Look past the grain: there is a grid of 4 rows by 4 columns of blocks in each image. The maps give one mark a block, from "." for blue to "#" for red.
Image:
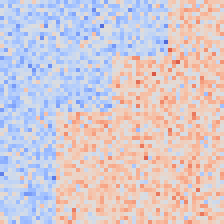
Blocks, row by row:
. . . #
. . # #
. # # #
. # # #
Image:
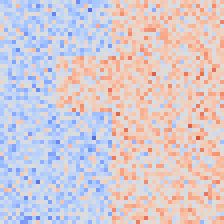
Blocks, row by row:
. . # #
. # # #
. . # #
. . # #
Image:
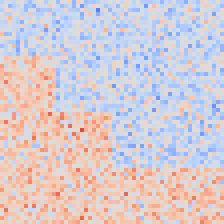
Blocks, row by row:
. . . .
# . . .
# # . .
# # # #
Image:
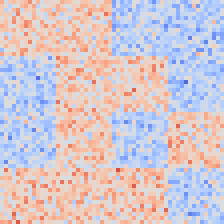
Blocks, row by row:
# # . .
. # # .
. # . #
# # # .
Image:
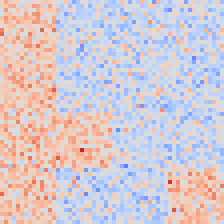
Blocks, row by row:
# . . .
# . . .
# # . .
# . . #
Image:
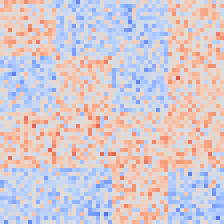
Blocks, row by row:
# . . #
. # . #
# # # #
. . # .
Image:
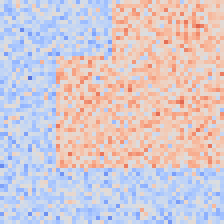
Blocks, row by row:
. . # #
. # # #
. # # #
. . . .
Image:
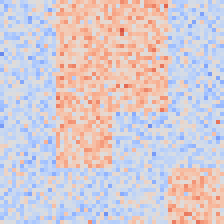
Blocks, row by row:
. # # .
. # # .
. # . .
. . . #
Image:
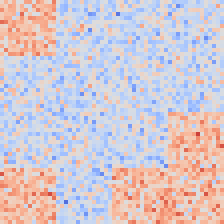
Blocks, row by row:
# . . .
. . . .
. . . #
# . # #
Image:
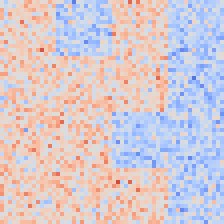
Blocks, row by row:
# . # .
# # # .
# # . .
# # # .
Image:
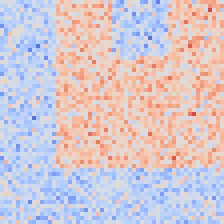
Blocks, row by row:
. # . #
. # # #
. # # #
. . . .
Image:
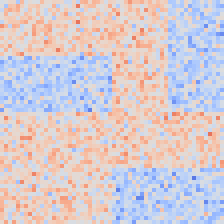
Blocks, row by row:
# # # .
. . # .
# # # #
# # . .
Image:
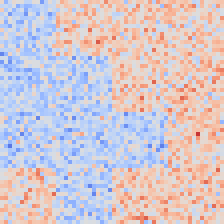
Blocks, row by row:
. # # #
. . # #
. . . #
# . # #
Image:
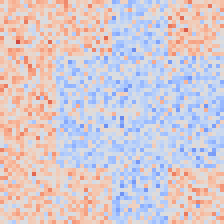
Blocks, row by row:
# # . #
# . . .
# . . .
# # . #
